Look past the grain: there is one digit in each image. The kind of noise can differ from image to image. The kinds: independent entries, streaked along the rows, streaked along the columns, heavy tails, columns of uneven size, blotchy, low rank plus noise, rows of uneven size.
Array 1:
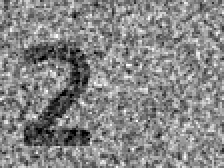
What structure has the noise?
blotchy
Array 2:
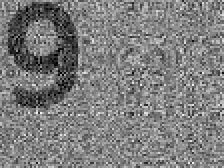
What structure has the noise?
low rank plus noise
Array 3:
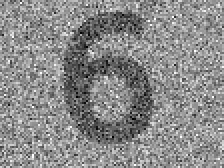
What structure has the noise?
independent entries
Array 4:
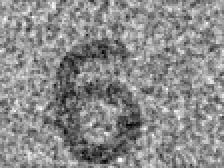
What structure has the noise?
blotchy
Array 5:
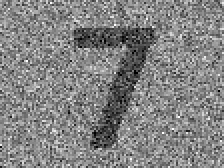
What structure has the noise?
independent entries
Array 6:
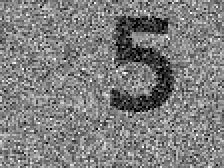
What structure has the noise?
independent entries
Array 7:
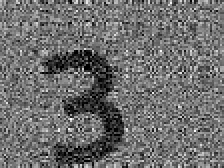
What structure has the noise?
low rank plus noise
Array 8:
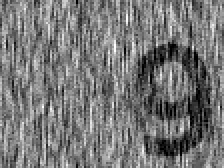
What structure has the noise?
streaked along the columns
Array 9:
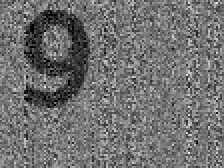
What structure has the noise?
columns of uneven size
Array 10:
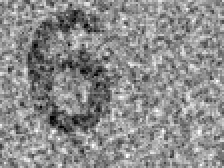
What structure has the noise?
blotchy
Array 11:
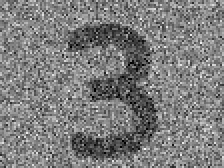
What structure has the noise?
independent entries
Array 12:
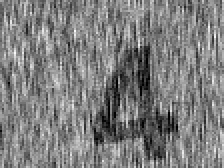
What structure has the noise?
streaked along the columns
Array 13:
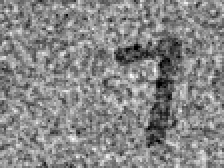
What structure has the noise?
blotchy
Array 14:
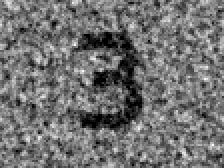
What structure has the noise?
blotchy
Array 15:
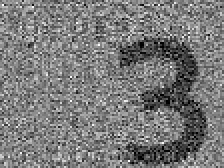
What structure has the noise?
low rank plus noise
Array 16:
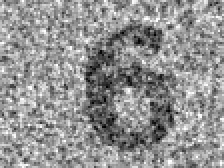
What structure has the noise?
blotchy
